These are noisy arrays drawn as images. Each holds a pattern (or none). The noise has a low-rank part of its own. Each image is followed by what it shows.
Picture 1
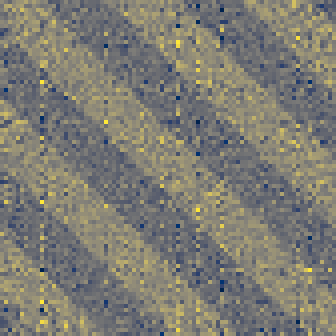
diagonal stripes
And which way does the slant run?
top left to bottom right
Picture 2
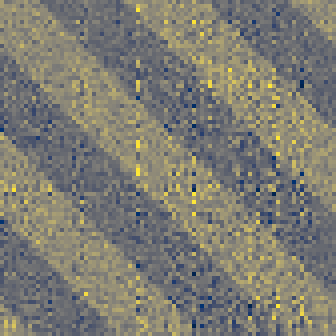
diagonal stripes
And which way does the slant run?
top left to bottom right
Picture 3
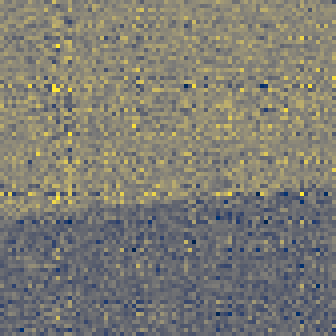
a sharp edge
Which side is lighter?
top
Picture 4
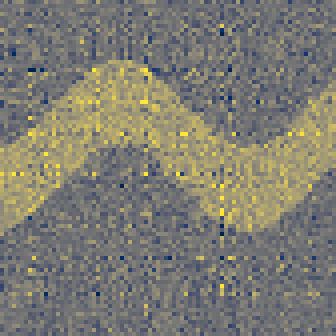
a wavy band
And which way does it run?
left to right
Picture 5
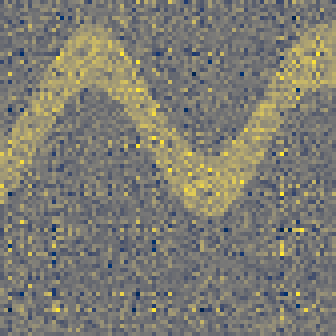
a wavy band
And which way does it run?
left to right
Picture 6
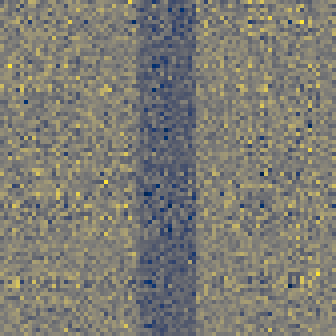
one vertical stripe
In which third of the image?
middle
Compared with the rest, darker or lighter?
darker
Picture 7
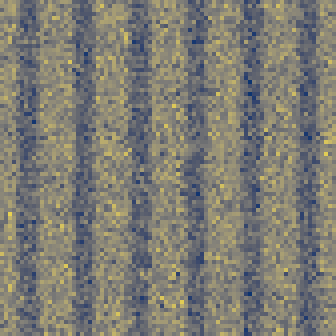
vertical stripes
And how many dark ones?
6
